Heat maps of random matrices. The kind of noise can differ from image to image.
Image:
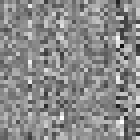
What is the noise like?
columns of uneven size
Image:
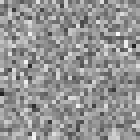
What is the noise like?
independent entries
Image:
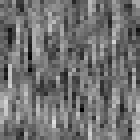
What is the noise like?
streaked along the columns
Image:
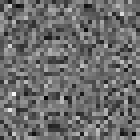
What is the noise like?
low rank plus noise
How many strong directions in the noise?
five to eight
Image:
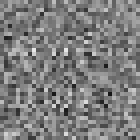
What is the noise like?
low rank plus noise
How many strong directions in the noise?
three or four
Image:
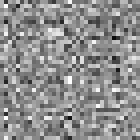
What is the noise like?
low rank plus noise
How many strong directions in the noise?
two
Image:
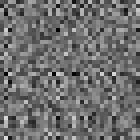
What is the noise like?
low rank plus noise
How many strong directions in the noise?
one
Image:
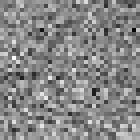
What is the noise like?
low rank plus noise
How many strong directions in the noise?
five to eight
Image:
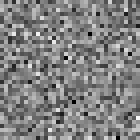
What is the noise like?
independent entries
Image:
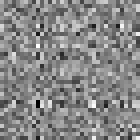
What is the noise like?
low rank plus noise
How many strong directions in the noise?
one
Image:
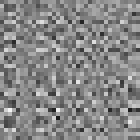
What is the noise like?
low rank plus noise
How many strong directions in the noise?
one
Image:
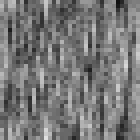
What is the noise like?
streaked along the columns
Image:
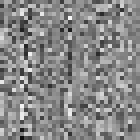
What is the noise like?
columns of uneven size
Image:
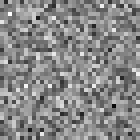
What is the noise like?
independent entries
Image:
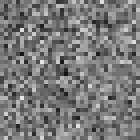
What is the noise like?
low rank plus noise
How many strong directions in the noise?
five to eight
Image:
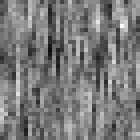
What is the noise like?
streaked along the columns
